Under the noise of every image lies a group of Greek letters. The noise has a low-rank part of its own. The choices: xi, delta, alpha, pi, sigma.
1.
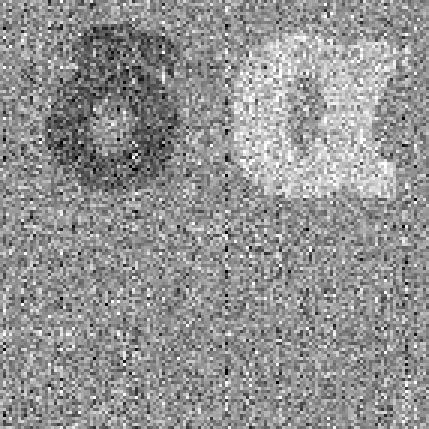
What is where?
top left: dark delta; top right: light alpha
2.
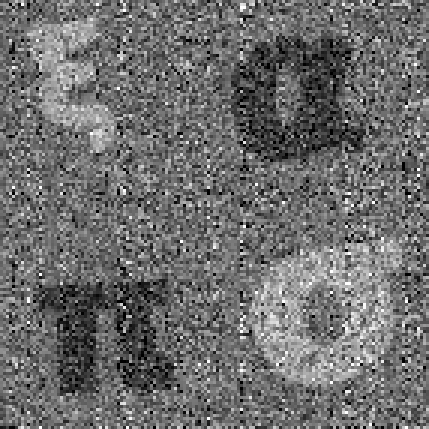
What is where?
top left: light xi; top right: dark alpha; bottom left: dark pi; bottom right: light sigma
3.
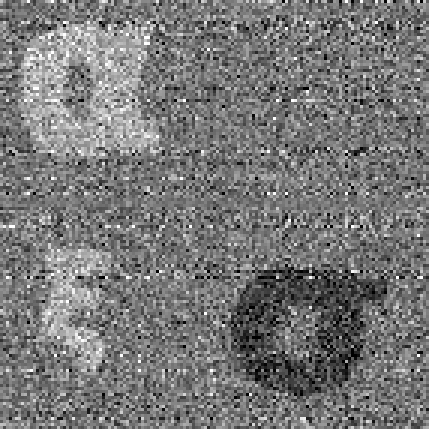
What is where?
top left: light alpha; bottom left: light xi; bottom right: dark sigma
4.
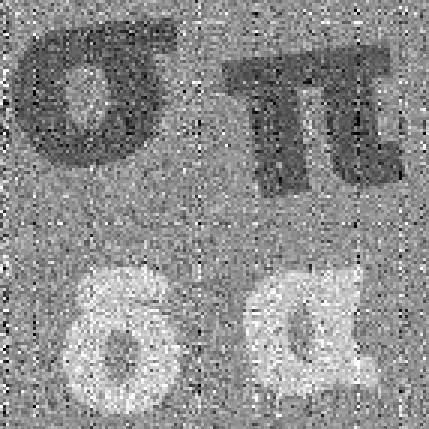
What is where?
top left: dark sigma; top right: dark pi; bottom left: light delta; bottom right: light alpha
